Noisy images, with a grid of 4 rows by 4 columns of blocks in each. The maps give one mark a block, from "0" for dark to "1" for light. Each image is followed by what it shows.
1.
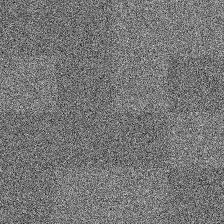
0 0 1 1
1 0 1 0
0 0 0 1
0 1 1 0
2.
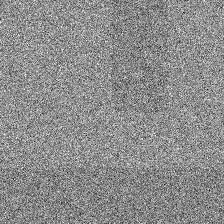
1 1 0 1
1 1 0 1
1 1 1 1
0 0 0 0
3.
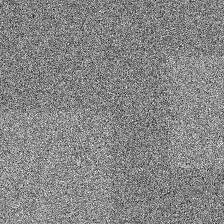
0 0 0 0
0 0 0 1
1 1 0 1
1 1 0 0
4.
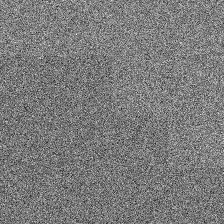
1 1 1 1
0 0 1 1
0 0 0 1
0 0 0 0
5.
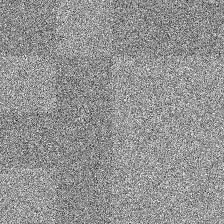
0 1 0 0
1 0 1 1
0 0 1 1
1 0 1 1
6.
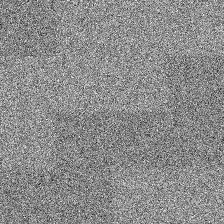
0 1 1 1
1 1 1 0
1 0 0 0
0 0 1 1
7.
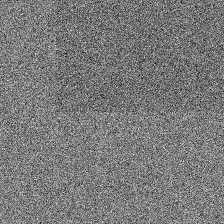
1 0 0 0
1 0 0 0
1 1 1 1
1 1 1 1
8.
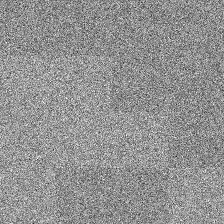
0 0 0 0
1 1 0 0
1 1 1 0
1 0 0 1
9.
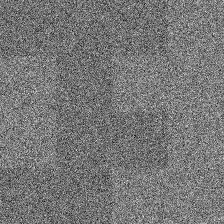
0 0 0 1
1 0 1 1
1 0 0 1
0 0 1 1
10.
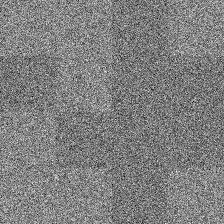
1 1 0 1
0 1 0 0
1 0 0 0
1 1 0 1
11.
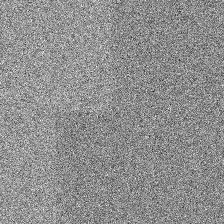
1 1 0 0
1 1 0 0
1 0 0 0
1 0 0 0
